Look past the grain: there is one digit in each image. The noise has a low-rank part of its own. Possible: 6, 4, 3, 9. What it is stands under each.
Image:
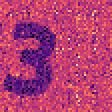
dark 3
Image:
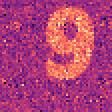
light 9
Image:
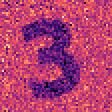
dark 3
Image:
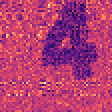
dark 4
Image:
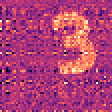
light 3
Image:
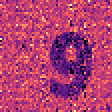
dark 9
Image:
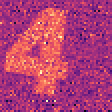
light 4
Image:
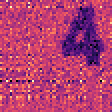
dark 4
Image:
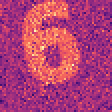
light 6
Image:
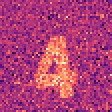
light 4
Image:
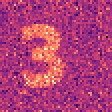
light 3
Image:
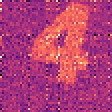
light 4
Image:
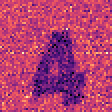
dark 4
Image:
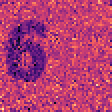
dark 6
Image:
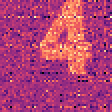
light 4
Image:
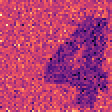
dark 4
